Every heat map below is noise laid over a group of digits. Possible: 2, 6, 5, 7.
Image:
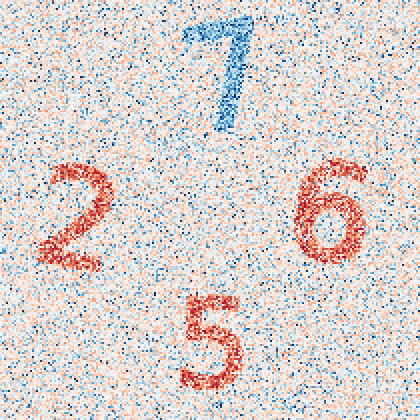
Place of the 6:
middle right
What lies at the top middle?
7
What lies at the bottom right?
nothing
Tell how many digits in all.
4
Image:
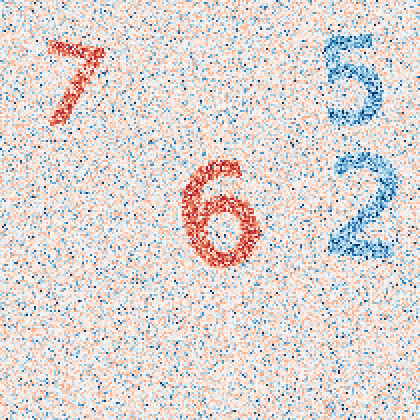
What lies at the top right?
5
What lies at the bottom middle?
nothing
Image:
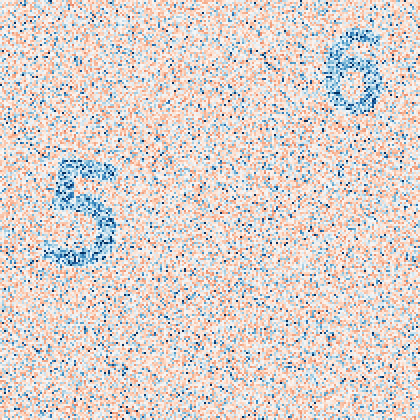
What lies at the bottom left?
nothing
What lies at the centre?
nothing
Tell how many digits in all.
2
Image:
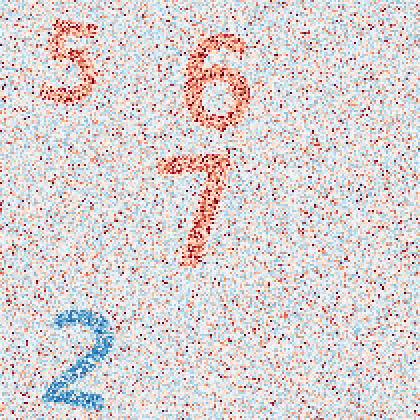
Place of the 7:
centre
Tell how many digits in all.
4
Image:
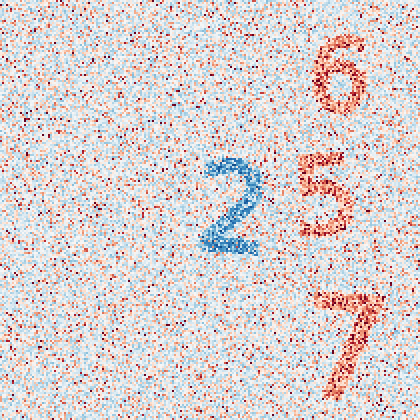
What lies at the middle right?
5
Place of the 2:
centre
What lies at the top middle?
nothing
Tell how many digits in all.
4
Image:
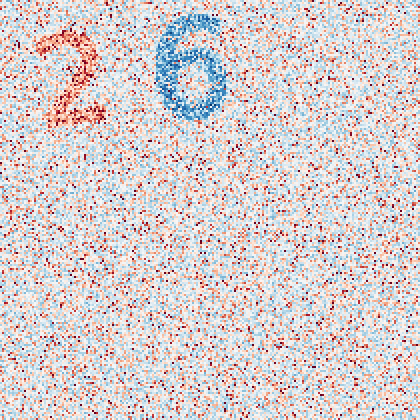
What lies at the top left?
2
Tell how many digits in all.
2
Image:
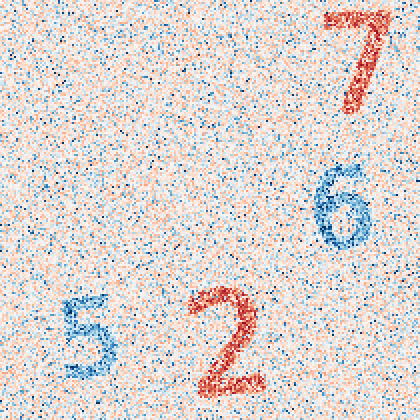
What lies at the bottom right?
nothing
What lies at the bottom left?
5
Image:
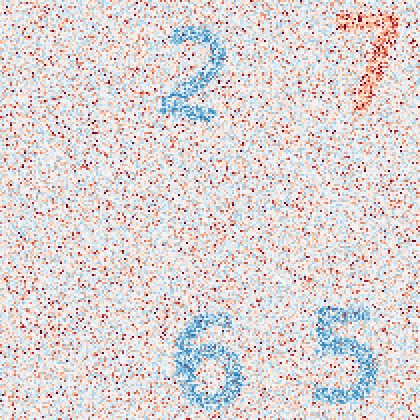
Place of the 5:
bottom right
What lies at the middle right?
nothing
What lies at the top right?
7
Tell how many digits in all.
4
